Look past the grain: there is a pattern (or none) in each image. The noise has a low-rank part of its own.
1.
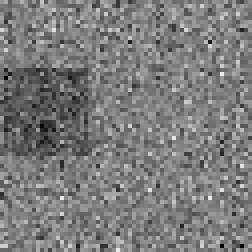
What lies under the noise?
one block
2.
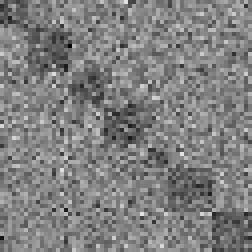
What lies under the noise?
blocks along the diagonal
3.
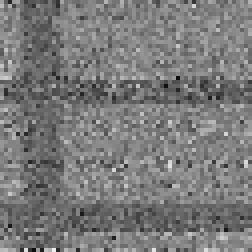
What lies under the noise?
bands of rows crossing bands of columns
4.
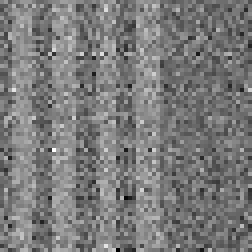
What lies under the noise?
bands of columns
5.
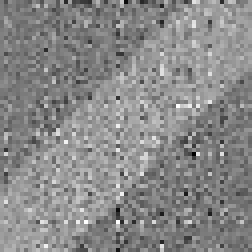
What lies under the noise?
a diagonal band
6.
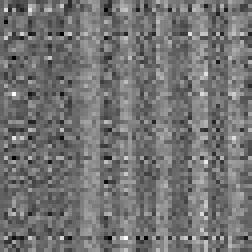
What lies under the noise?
bands of columns
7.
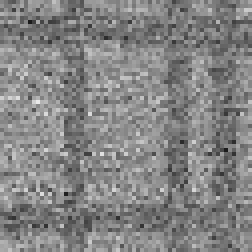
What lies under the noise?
bands of rows crossing bands of columns
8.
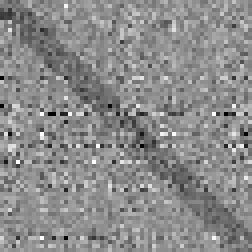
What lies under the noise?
a diagonal band
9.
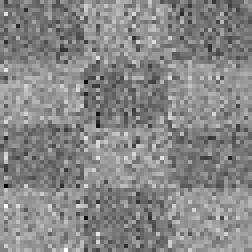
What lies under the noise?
a checkerboard
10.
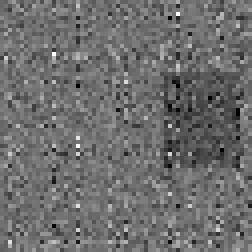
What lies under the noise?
one block
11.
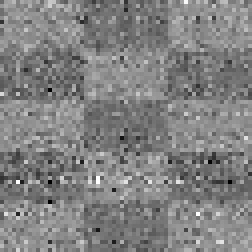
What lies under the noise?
a checkerboard
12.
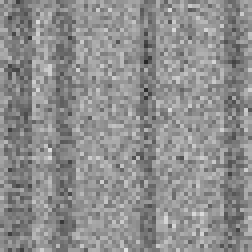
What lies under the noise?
bands of columns
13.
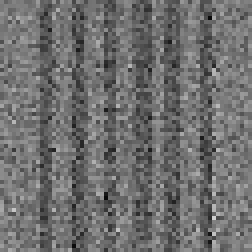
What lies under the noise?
bands of columns
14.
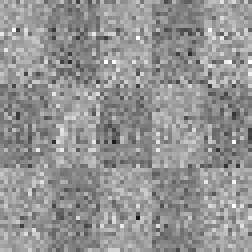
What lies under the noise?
a checkerboard
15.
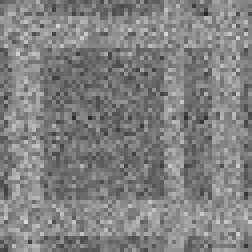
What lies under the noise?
bands of rows crossing bands of columns
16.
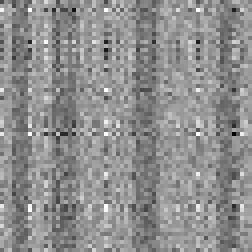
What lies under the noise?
bands of columns
